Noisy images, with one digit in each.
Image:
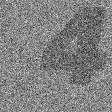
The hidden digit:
4
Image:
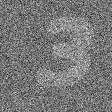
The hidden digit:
3
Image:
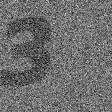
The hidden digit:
3
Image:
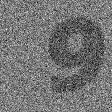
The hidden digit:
9
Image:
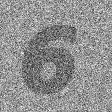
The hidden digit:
6
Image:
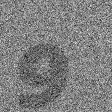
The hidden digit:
9
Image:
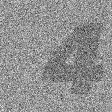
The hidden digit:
4
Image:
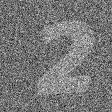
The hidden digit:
2
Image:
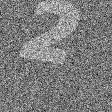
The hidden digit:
2
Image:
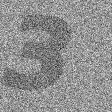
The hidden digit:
3
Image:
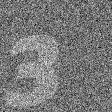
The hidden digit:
3
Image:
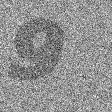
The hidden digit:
9
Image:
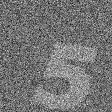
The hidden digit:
5
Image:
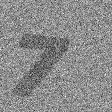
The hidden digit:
7
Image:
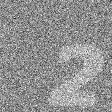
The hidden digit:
2
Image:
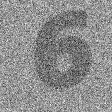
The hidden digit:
6
